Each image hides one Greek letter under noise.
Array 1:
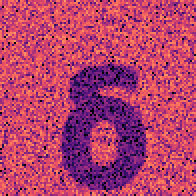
delta
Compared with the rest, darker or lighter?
darker
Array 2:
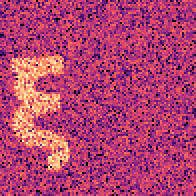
xi
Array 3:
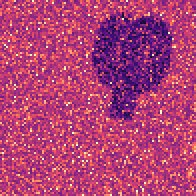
phi
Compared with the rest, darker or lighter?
darker
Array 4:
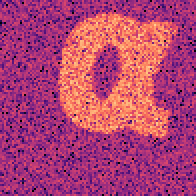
alpha
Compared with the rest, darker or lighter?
lighter
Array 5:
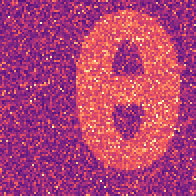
theta
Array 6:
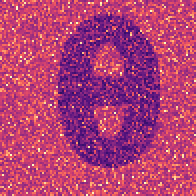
theta
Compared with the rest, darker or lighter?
darker
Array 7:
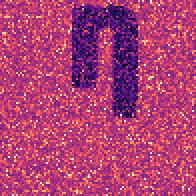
eta
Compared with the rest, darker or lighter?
darker
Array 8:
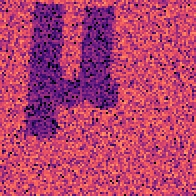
mu
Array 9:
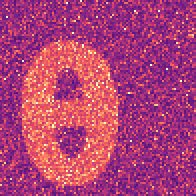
theta
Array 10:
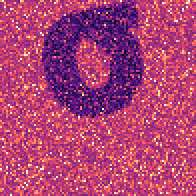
sigma
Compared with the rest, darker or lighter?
darker
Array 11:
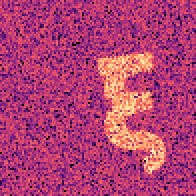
xi
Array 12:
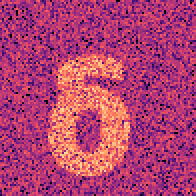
delta
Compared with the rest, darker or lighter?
lighter
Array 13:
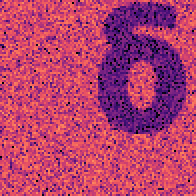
delta
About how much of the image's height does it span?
two thirds
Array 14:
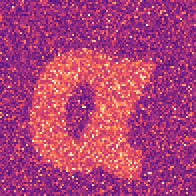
alpha
